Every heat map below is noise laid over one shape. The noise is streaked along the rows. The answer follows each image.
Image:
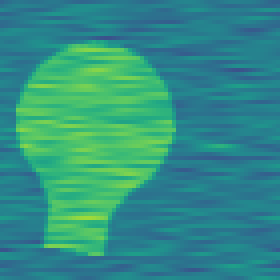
light bulb
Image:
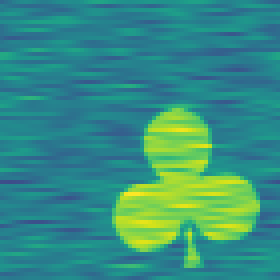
club
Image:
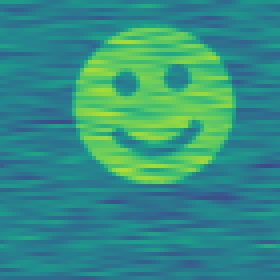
smiling face
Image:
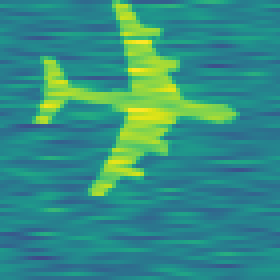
airplane
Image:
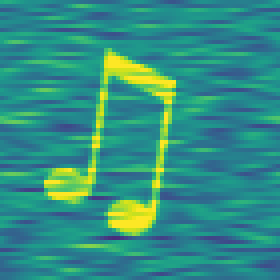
pair of musical notes
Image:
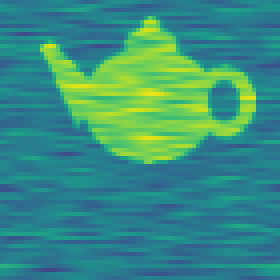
teapot
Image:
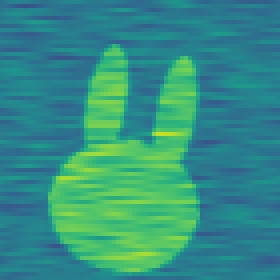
rabbit's head
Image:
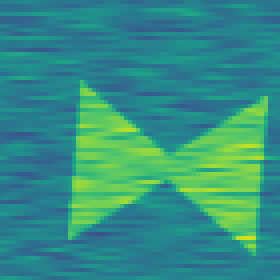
bow tie
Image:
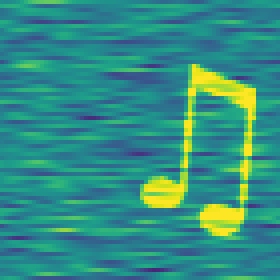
pair of musical notes
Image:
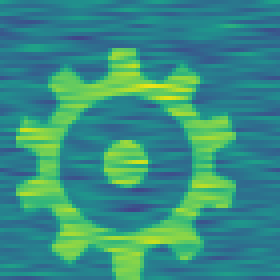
gear
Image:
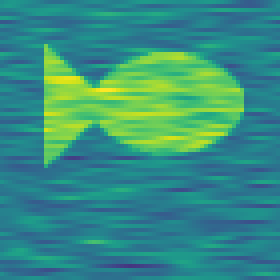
fish
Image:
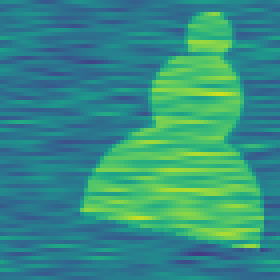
chess pawn
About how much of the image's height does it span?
nearly all
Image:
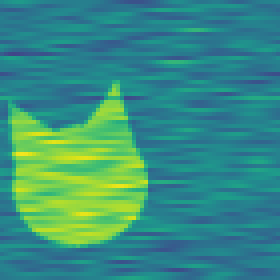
cat's head
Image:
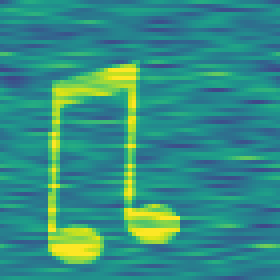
pair of musical notes
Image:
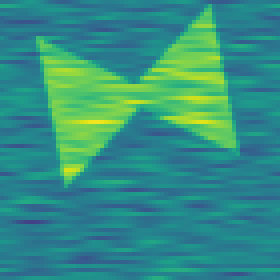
bow tie
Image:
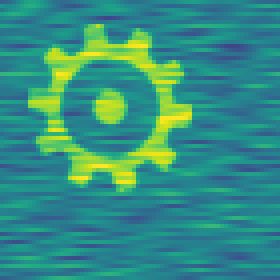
gear
